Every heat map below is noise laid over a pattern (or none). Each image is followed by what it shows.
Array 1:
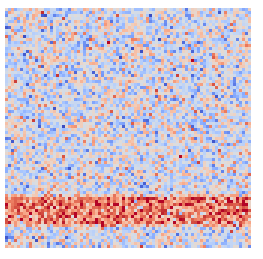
one band of rows
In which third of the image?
bottom
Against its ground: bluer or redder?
redder
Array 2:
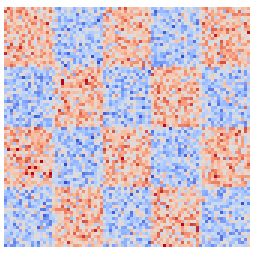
a checkerboard
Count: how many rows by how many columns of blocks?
4 by 5
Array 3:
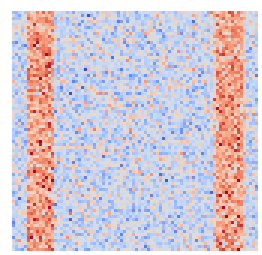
bands of columns
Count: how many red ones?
2
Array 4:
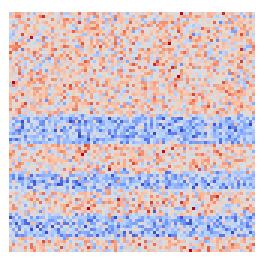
bands of rows
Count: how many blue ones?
3
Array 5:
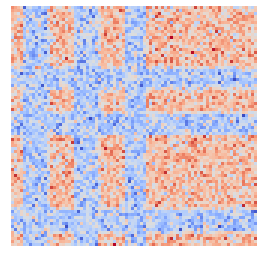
bands of rows crossing bands of columns
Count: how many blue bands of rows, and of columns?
3 and 3
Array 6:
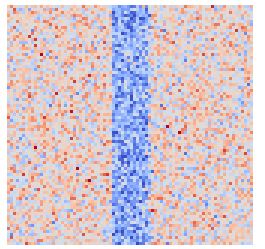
one band of columns
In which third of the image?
middle
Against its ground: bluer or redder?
bluer
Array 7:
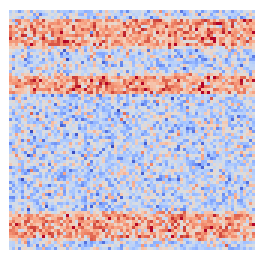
bands of rows
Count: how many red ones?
3
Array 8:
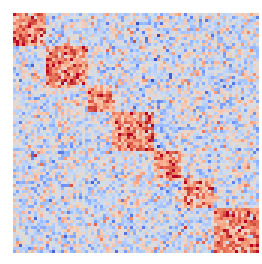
blocks along the diagonal
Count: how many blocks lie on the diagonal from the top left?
7
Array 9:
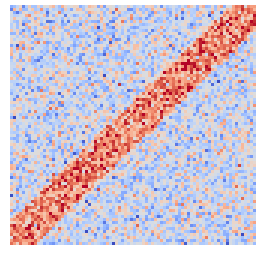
a diagonal band
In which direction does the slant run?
bottom left to top right
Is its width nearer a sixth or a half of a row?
a sixth
